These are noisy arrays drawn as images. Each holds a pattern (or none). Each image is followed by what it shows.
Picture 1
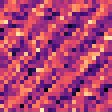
diagonal stripes
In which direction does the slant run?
bottom left to top right
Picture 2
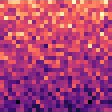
a smooth slope
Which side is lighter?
top
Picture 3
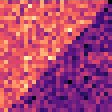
a sharp edge
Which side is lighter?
top left
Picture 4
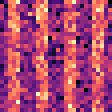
vertical stripes
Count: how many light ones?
4
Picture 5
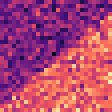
a sharp edge
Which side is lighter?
bottom right
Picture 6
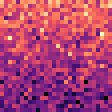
a smooth slope
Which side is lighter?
top
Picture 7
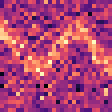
a wavy band
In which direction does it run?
left to right
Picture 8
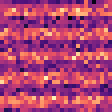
horizontal stripes
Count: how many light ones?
5
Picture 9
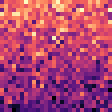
a smooth slope
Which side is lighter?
top
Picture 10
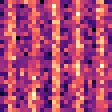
vertical stripes
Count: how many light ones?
5
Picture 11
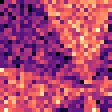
spokes from one point
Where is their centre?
bottom right
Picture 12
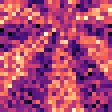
spokes from one point
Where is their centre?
top middle
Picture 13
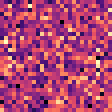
only noise
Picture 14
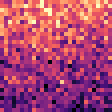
a smooth slope
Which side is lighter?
top
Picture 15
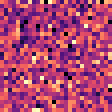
only noise
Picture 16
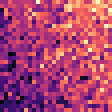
a smooth slope
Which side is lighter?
top right
